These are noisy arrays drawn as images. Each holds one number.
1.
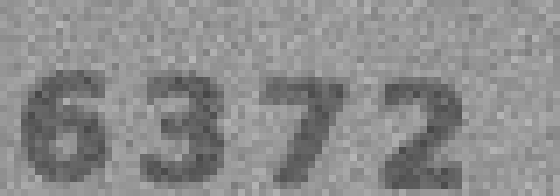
6372
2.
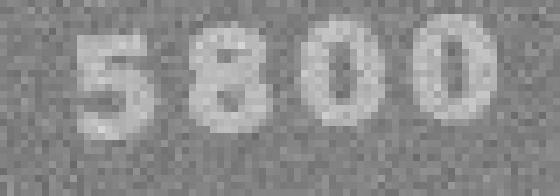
5800
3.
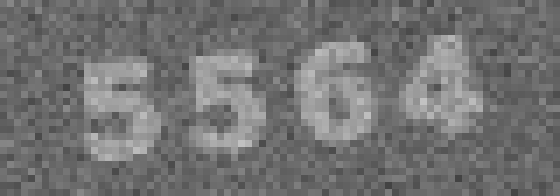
5564
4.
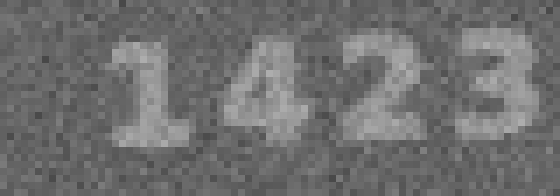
1423
